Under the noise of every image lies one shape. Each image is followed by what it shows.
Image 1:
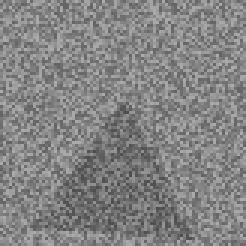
triangle
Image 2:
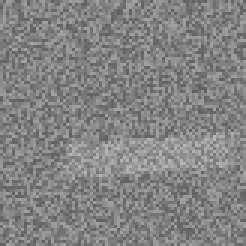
bar
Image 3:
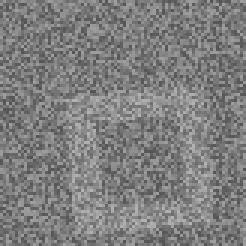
square frame
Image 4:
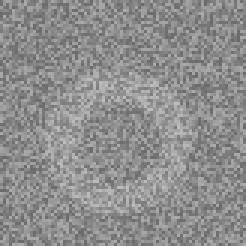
ring
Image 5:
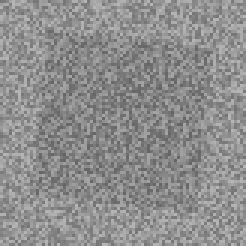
square
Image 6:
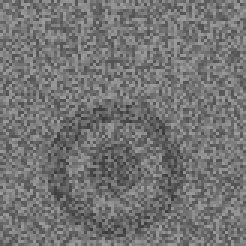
bullseye
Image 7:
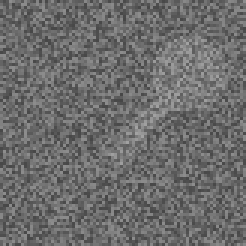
lollipop
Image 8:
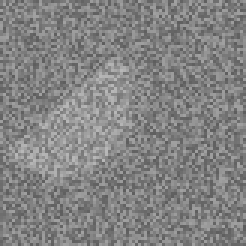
half disc
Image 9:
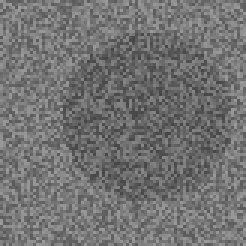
disc
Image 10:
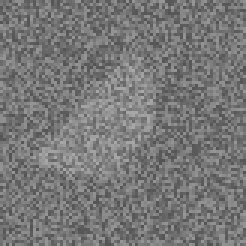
half disc
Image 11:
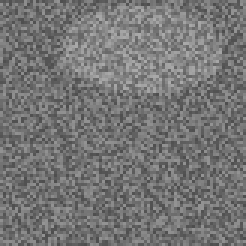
ellipse
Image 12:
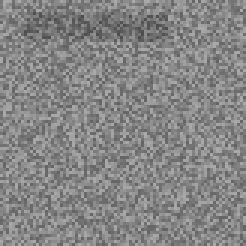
bar
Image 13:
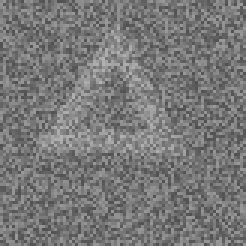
triangle frame
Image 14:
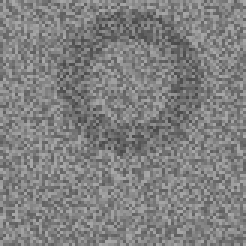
ring
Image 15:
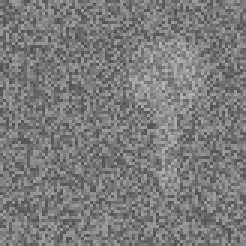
lollipop
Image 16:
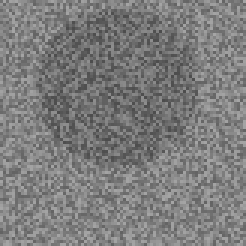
disc
